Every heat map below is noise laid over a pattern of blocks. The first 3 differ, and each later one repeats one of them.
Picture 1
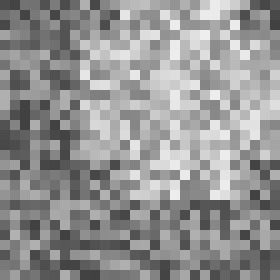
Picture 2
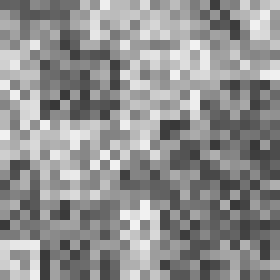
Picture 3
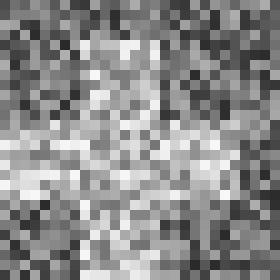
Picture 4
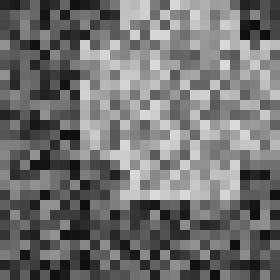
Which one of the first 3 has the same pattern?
1
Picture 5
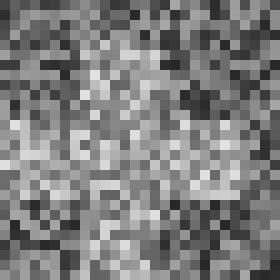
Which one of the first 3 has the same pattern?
3
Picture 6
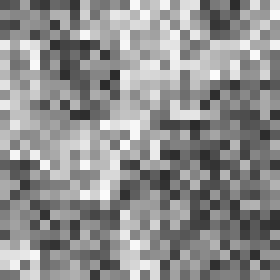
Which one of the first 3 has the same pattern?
2
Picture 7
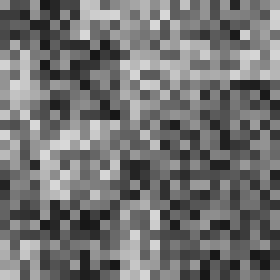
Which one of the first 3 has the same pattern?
2
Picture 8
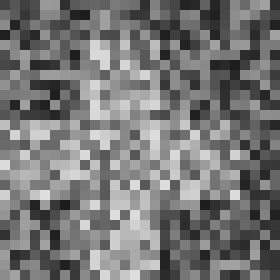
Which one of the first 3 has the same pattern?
3
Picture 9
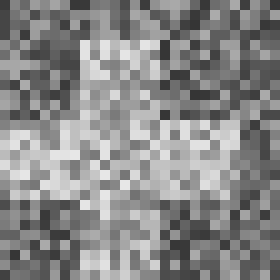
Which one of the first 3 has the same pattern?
3
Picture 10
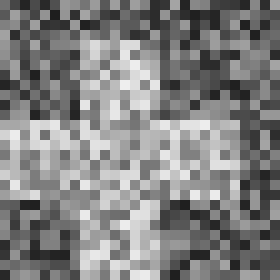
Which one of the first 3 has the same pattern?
3
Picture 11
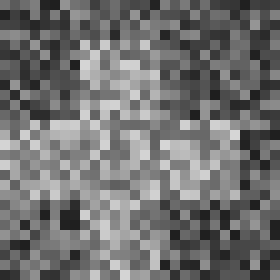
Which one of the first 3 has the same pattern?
3
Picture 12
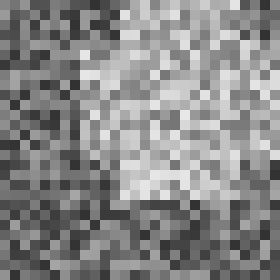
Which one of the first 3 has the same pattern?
1
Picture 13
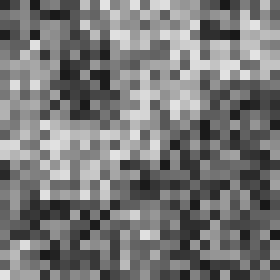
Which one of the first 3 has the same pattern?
2
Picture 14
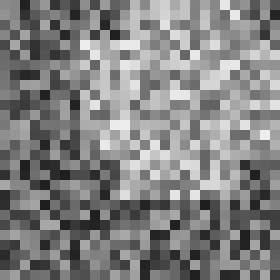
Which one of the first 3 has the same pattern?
1
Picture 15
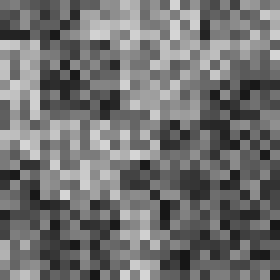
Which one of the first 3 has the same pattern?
2
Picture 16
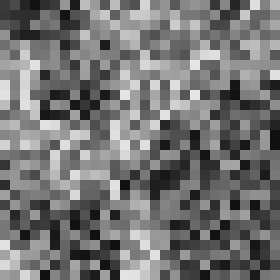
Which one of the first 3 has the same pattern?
2
